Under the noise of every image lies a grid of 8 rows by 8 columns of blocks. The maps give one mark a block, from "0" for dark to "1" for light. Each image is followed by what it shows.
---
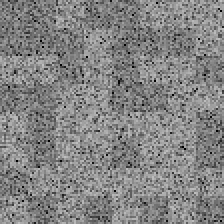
0 0 1 0 0 1 1 1
0 0 0 1 0 0 0 1
1 1 0 1 0 1 1 0
0 0 1 1 0 0 1 1
1 0 1 1 1 1 1 0
1 0 1 1 0 1 1 0
0 1 1 1 1 1 1 1
1 0 1 0 1 0 1 0
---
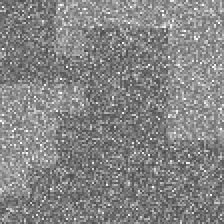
0 0 1 1 1 1 1 1
0 0 1 0 0 0 1 1
0 0 0 0 0 0 1 1
1 1 1 0 0 0 1 1
1 1 0 0 0 0 1 1
1 1 0 0 0 0 0 0
1 0 0 0 0 0 0 0
0 0 0 0 0 0 0 0
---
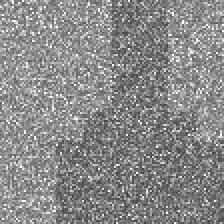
1 1 1 1 0 0 1 1
1 1 1 1 0 0 1 1
1 1 1 1 0 0 1 1
1 1 1 1 0 0 1 1
1 1 1 0 0 0 0 1
1 1 0 0 0 0 0 0
1 1 0 0 0 0 0 0
1 1 0 0 0 0 0 0
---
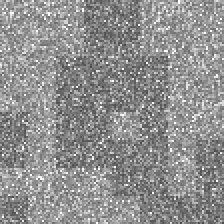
1 1 1 0 0 1 1 1
1 1 1 0 0 1 1 1
1 1 0 0 0 0 1 1
1 1 0 0 0 0 1 1
0 1 0 0 1 0 1 1
0 1 0 0 0 0 1 0
1 1 1 1 0 0 1 0
0 1 1 1 1 0 0 0
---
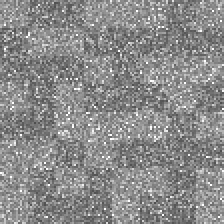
1 0 0 1 1 1 0 1
0 1 1 0 0 0 0 0
0 0 0 1 0 1 1 1
1 0 1 0 0 0 1 0
0 0 1 1 1 1 0 1
1 1 0 1 0 0 0 0
1 0 1 0 1 1 0 1
1 0 0 0 1 0 0 1
